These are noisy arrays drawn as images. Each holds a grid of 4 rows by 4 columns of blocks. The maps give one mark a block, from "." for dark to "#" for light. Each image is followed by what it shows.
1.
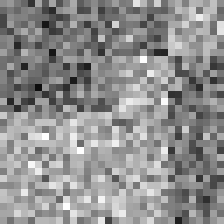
...#
..#.
###.
###.
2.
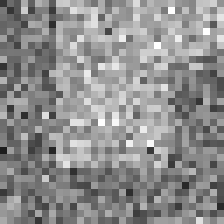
.###
.##.
.##.
....
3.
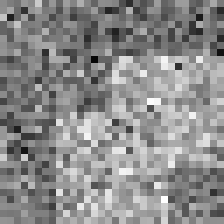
....
..##
.###
.##.
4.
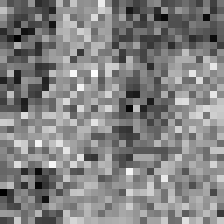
.#..
.#.#
##.#
.###
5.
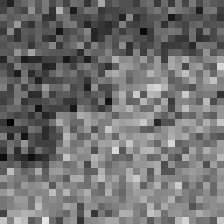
....
..##
.###
####
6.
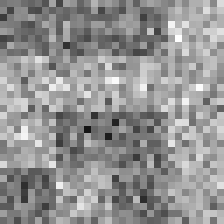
...#
####
#..#
.#.#
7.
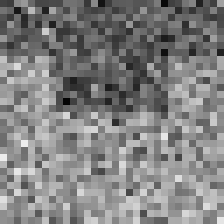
....
#..#
####
####
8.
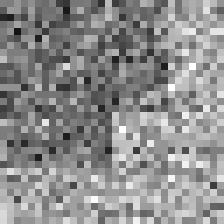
...#
...#
..##
####
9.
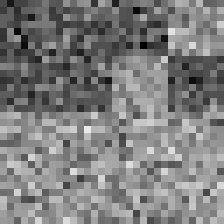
...#
..#.
####
####
